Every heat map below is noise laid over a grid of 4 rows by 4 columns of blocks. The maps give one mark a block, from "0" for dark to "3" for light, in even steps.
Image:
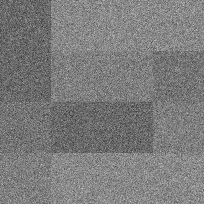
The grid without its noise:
0 3 3 3
0 2 2 1
1 0 0 2
2 3 3 3
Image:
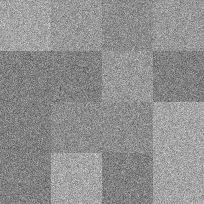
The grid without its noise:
3 2 1 2
0 0 2 0
0 1 1 3
0 3 0 3
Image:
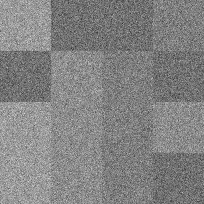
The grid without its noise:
3 0 0 1
0 2 1 0
3 2 1 2
3 2 1 0
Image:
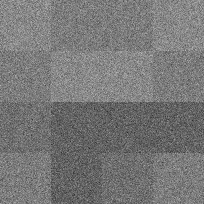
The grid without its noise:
3 2 2 3
2 3 3 2
1 0 0 0
2 0 1 2
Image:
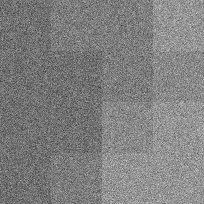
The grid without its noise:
0 1 1 3
0 0 1 2
0 0 2 3
0 1 3 3
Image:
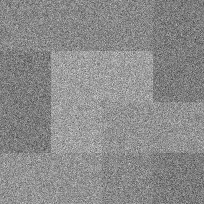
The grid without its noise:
1 1 1 0
0 3 3 0
0 3 2 2
2 2 1 0
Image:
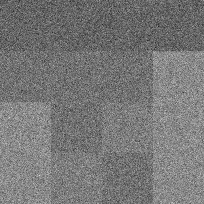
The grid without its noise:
0 0 0 0
1 1 1 3
3 1 2 3
3 2 1 3
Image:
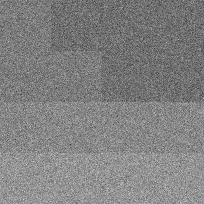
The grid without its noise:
1 0 0 0
1 1 0 0
2 2 2 2
3 3 3 3
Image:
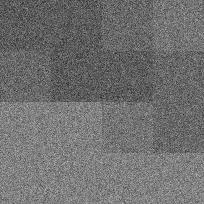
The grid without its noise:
0 0 1 2
1 0 0 1
3 3 2 1
3 3 3 3
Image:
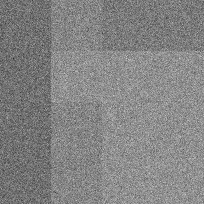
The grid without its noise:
0 2 1 1
0 3 3 3
0 2 3 3
0 2 3 3
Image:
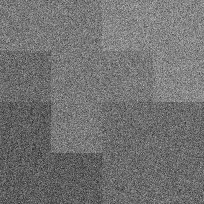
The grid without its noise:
2 2 3 3
1 2 2 3
0 2 1 1
0 0 1 1
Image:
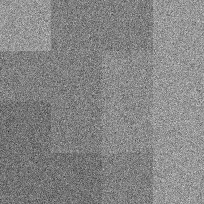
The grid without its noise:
3 1 1 3
1 1 2 3
0 1 2 3
0 0 1 3
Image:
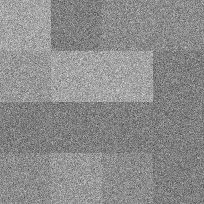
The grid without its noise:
3 0 1 1
2 3 3 0
0 0 0 0
1 2 1 0
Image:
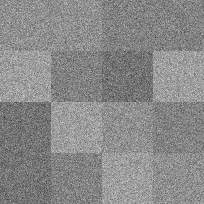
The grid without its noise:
2 2 1 1
3 1 0 3
0 3 2 1
0 1 3 2
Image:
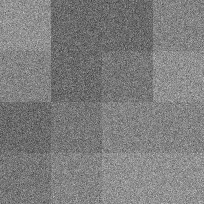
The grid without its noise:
3 0 0 2
2 0 1 3
0 1 2 2
1 2 3 3
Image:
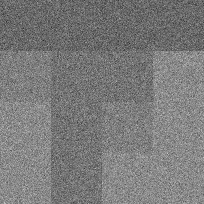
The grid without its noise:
0 0 0 0
2 1 1 3
3 1 2 3
3 1 3 3
